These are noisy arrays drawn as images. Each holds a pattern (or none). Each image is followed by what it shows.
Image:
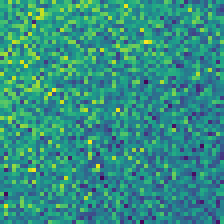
a smooth slope
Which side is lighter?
top left
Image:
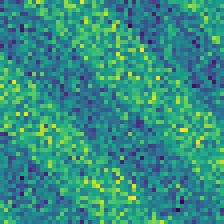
diagonal stripes
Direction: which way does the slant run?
top left to bottom right
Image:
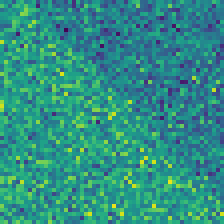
a sharp edge
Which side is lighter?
bottom left
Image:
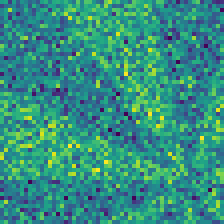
spokes from one point
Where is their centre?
bottom right
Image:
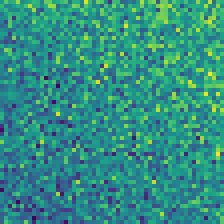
a smooth slope
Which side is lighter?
top right
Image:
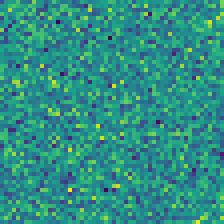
only noise
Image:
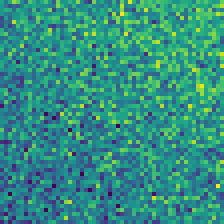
a smooth slope
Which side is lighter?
top right
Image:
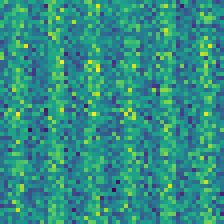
vertical stripes
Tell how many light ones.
6
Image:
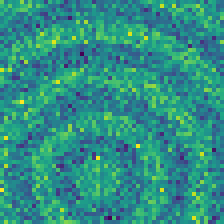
rings round one point
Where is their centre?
bottom middle
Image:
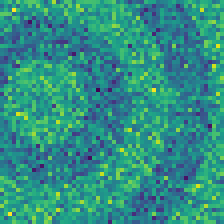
rings round one point
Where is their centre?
middle left
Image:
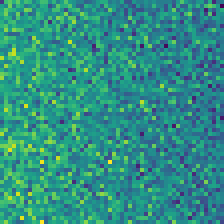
a smooth slope
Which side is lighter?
left
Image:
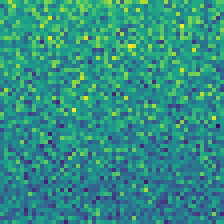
a smooth slope
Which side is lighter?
top
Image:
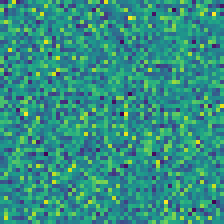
only noise
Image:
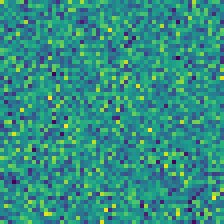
only noise
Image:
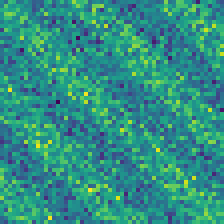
diagonal stripes
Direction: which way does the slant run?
top left to bottom right
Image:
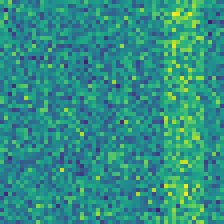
one vertical stripe
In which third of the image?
right
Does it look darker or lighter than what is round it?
lighter
